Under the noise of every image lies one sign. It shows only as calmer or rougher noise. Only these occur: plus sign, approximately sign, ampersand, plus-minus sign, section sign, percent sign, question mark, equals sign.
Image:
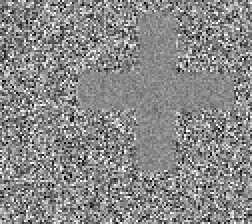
plus sign
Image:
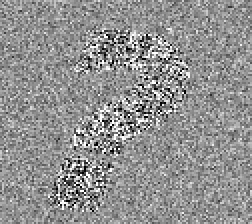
question mark
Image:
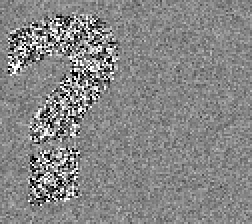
question mark
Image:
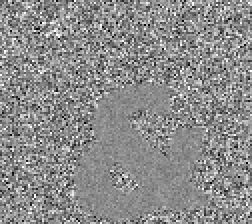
ampersand
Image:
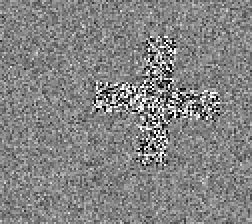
plus sign
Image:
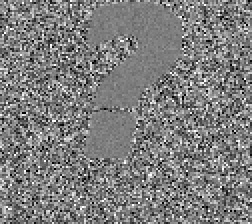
question mark
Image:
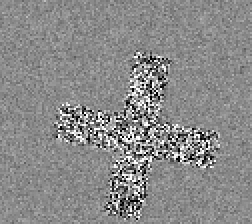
plus sign
